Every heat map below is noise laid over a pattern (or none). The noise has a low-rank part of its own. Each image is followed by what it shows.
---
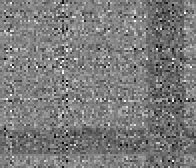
bands of rows crossing bands of columns
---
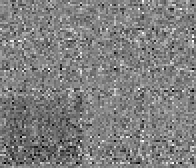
one block
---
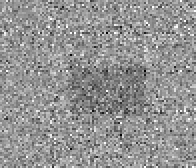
one block
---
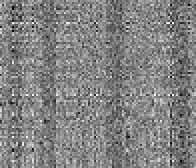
bands of columns
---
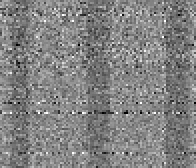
bands of columns
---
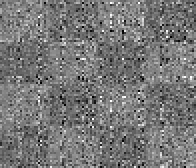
a checkerboard
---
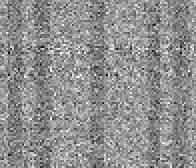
bands of columns
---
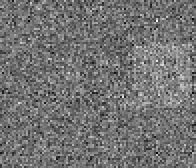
one block
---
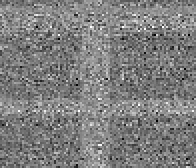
bands of rows crossing bands of columns
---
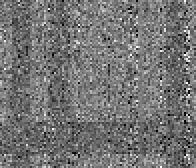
bands of rows crossing bands of columns
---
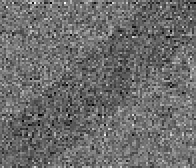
a diagonal band
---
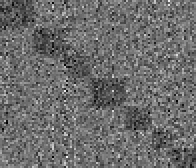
blocks along the diagonal
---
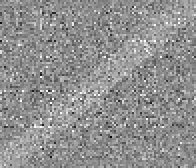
a diagonal band
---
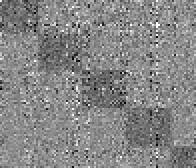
blocks along the diagonal
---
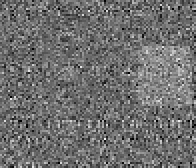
one block
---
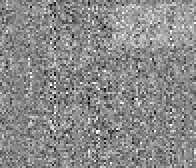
one block
